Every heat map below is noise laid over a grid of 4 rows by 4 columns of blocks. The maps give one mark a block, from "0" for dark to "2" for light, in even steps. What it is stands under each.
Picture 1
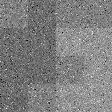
1 0 1 1
0 0 2 2
0 0 1 2
0 1 2 2
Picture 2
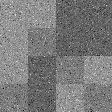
2 2 0 0
2 1 0 0
2 0 1 2
1 0 2 1
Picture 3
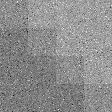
1 2 2 2
0 1 2 2
0 0 1 2
0 0 0 1
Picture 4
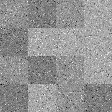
1 0 1 2
0 2 2 2
1 0 1 2
0 2 1 0
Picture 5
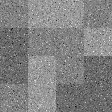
1 2 2 1
0 1 1 2
0 2 1 0
1 2 0 0
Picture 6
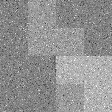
0 1 0 0
0 1 1 0
0 0 2 2
0 0 1 2
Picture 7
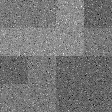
1 1 2 0
2 2 2 1
0 1 0 0
1 1 0 0
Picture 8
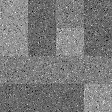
2 0 1 0
2 0 2 0
1 1 1 1
0 0 0 2
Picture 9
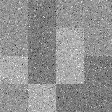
1 0 1 1
1 0 2 1
2 0 2 0
1 2 0 0
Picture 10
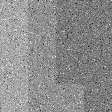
2 1 0 0
2 1 0 0
2 1 0 0
2 1 1 0
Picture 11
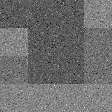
0 0 0 2
2 0 0 1
1 0 0 1
2 2 2 2
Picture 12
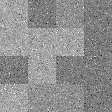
2 0 1 0
2 2 2 0
0 2 0 0
2 1 1 0
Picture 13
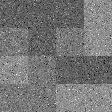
0 0 0 2
1 0 1 2
2 1 0 0
1 1 2 2
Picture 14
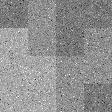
0 1 0 0
2 1 0 1
2 2 1 1
2 2 1 0
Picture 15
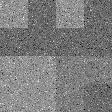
2 0 2 0
0 0 0 0
2 2 1 1
2 2 1 0
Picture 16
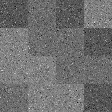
0 1 0 2
2 1 1 0
2 2 1 1
1 2 2 0
